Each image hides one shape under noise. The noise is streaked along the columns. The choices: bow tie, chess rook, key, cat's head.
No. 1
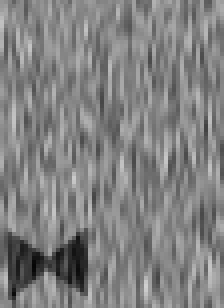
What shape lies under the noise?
bow tie
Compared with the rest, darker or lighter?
darker
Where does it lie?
bottom left
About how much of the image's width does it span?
a third
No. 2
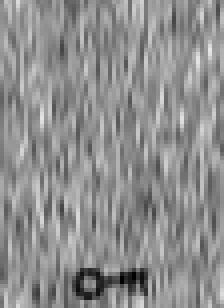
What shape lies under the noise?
key
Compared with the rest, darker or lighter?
darker
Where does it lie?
bottom middle
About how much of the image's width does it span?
a third
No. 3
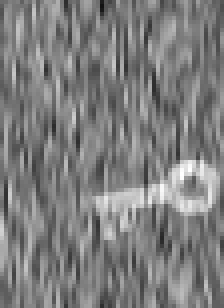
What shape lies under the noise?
key
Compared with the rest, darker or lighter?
lighter
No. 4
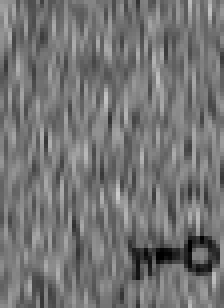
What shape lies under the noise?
key
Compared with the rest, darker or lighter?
darker
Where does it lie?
bottom right
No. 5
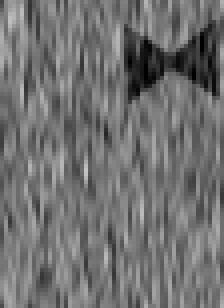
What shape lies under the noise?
bow tie
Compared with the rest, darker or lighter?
darker
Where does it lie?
top right
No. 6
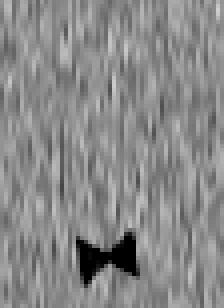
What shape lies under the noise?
bow tie
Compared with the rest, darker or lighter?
darker
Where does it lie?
bottom middle
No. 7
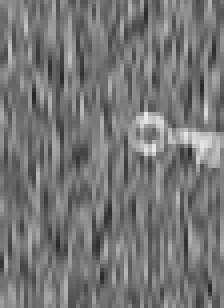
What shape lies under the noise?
key
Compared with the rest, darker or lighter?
lighter
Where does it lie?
middle right
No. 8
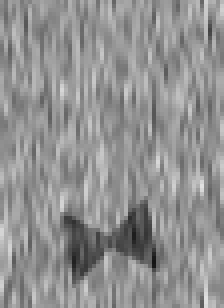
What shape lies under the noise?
bow tie
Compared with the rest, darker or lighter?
darker
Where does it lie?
bottom middle
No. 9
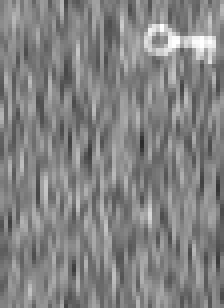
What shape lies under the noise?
key
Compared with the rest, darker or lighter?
lighter
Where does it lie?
top right
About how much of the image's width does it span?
a third
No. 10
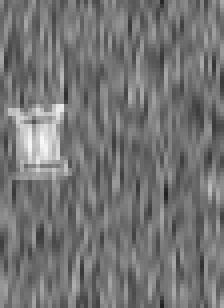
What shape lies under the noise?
chess rook
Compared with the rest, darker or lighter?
lighter
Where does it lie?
middle left
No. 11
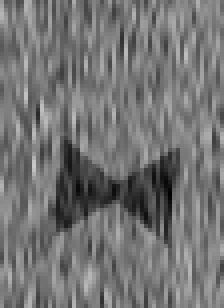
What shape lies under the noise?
bow tie
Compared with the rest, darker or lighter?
darker
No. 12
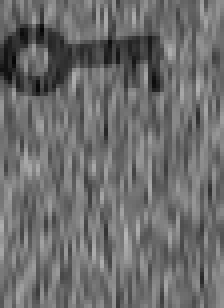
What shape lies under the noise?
key
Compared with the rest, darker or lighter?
darker
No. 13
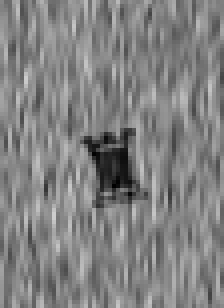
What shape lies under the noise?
chess rook
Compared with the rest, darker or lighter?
darker
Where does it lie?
centre
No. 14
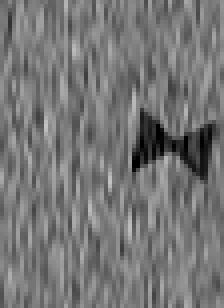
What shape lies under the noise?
bow tie
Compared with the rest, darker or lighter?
darker
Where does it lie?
middle right
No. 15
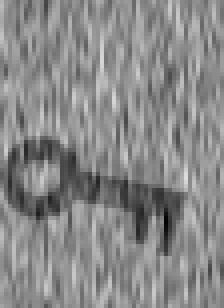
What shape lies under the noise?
key
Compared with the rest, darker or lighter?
darker
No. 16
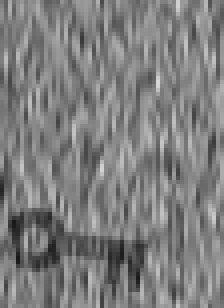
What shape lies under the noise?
key
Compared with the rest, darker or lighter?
darker
